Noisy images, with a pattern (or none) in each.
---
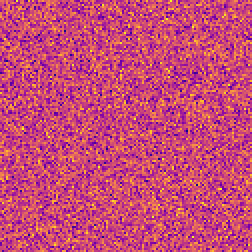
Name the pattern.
only noise
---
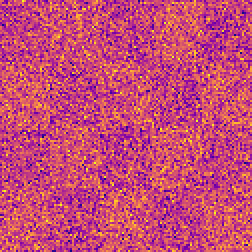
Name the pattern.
a checkerboard
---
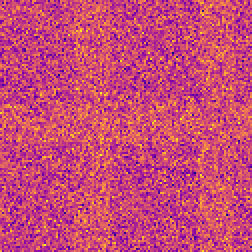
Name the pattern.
bands of rows crossing bands of columns
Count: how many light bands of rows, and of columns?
1 and 2
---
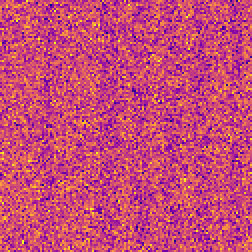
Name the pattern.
bands of columns
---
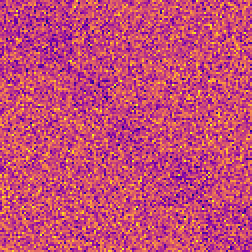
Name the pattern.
blocks along the diagonal
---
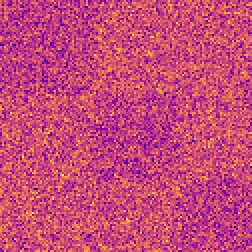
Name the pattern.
blocks along the diagonal
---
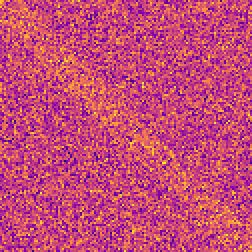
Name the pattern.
a diagonal band
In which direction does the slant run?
top left to bottom right
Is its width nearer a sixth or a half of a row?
a sixth
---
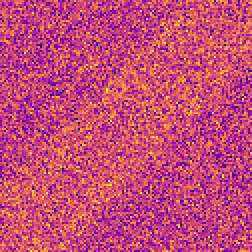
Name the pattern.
a diagonal band
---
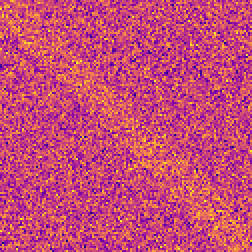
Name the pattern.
a diagonal band
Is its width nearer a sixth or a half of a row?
a sixth
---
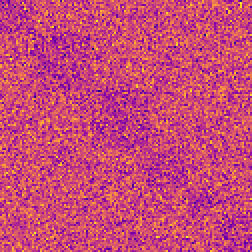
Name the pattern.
blocks along the diagonal
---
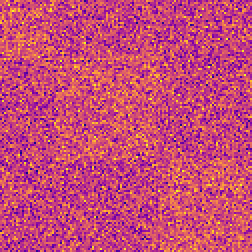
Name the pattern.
blocks along the diagonal
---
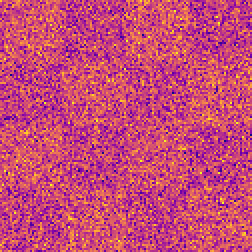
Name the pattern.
a checkerboard
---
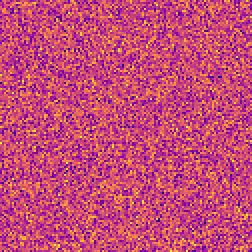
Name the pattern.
only noise
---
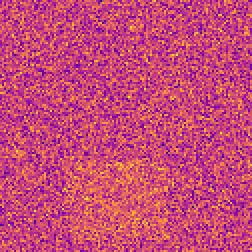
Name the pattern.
one block
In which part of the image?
bottom middle
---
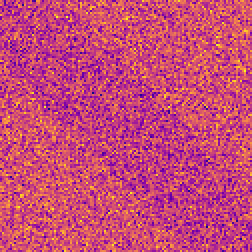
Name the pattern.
a diagonal band
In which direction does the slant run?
top left to bottom right
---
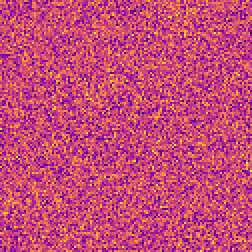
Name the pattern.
only noise
